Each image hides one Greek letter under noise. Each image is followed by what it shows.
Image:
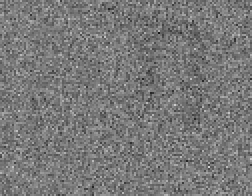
eta
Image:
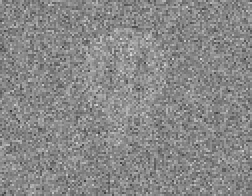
phi
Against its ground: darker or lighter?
lighter
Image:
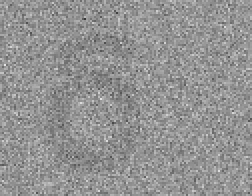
delta
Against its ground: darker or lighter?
darker
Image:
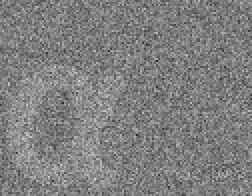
alpha
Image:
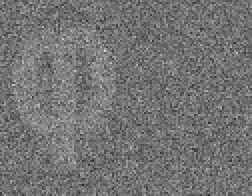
phi
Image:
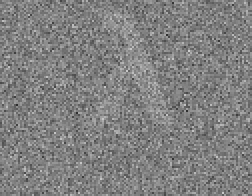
lambda
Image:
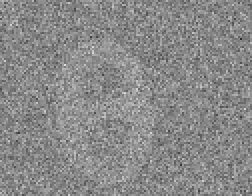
theta
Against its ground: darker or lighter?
lighter
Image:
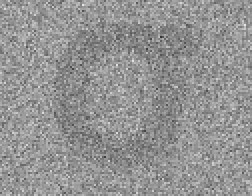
sigma
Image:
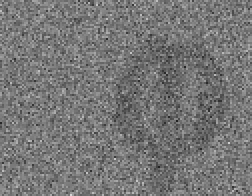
phi
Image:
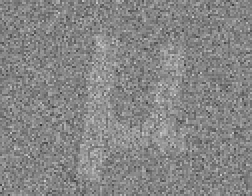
mu
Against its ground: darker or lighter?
lighter
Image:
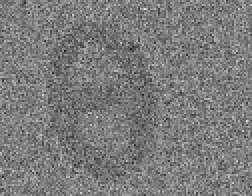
theta
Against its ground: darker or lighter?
darker
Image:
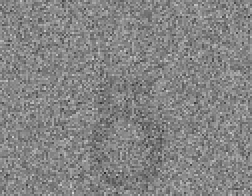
delta
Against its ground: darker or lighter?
darker
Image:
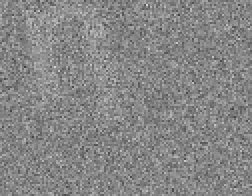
eta
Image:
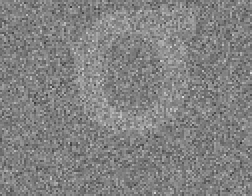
sigma
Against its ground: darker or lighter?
lighter
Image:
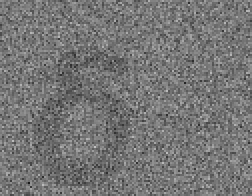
delta
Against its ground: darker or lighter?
darker
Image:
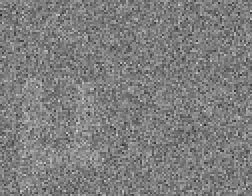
mu
